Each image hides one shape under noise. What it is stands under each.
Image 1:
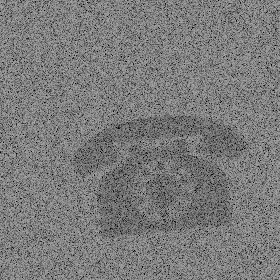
telephone
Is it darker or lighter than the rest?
darker
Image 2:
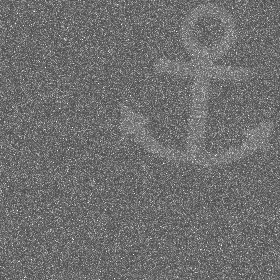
anchor
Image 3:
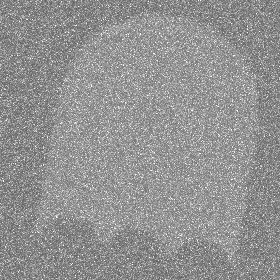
ghost
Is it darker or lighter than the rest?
lighter
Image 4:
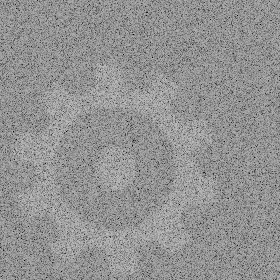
gear
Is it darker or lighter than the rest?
lighter
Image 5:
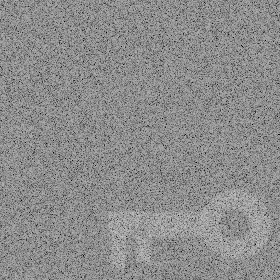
key
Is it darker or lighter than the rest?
lighter
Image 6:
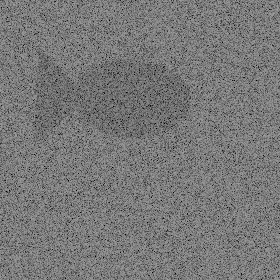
fish
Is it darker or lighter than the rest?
darker
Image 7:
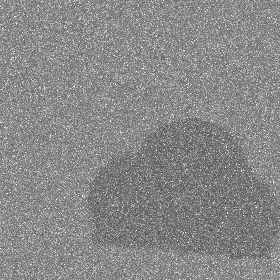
cloud
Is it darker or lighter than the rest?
darker
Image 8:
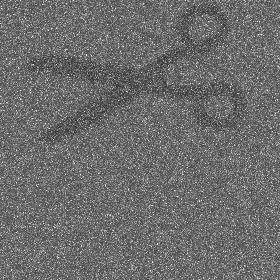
pair of scissors
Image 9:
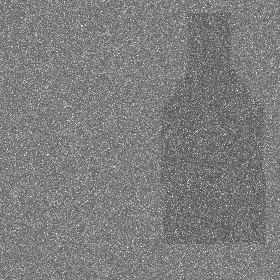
bottle
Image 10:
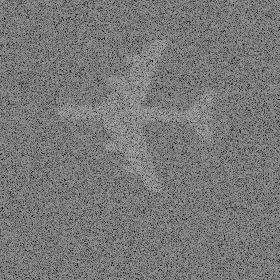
airplane
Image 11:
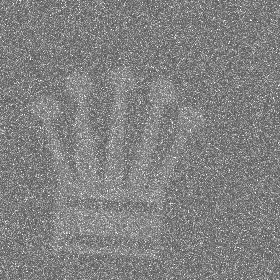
chess queen
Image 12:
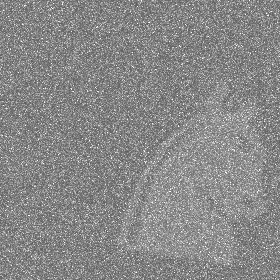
chess knight
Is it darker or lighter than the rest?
lighter
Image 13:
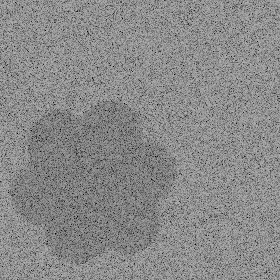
flower
